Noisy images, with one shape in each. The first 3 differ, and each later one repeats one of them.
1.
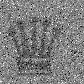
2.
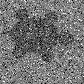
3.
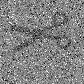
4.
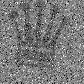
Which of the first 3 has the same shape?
1
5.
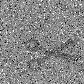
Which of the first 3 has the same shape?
3
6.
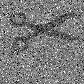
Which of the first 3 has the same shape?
3
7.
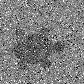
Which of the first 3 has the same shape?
2
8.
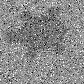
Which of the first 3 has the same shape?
2
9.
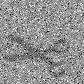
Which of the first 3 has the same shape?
3
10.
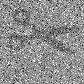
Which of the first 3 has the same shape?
3
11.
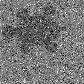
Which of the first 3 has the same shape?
2
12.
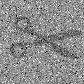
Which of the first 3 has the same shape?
3
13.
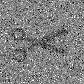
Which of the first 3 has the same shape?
3
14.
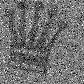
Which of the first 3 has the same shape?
1
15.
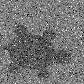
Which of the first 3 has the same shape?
2
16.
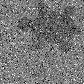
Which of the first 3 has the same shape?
2
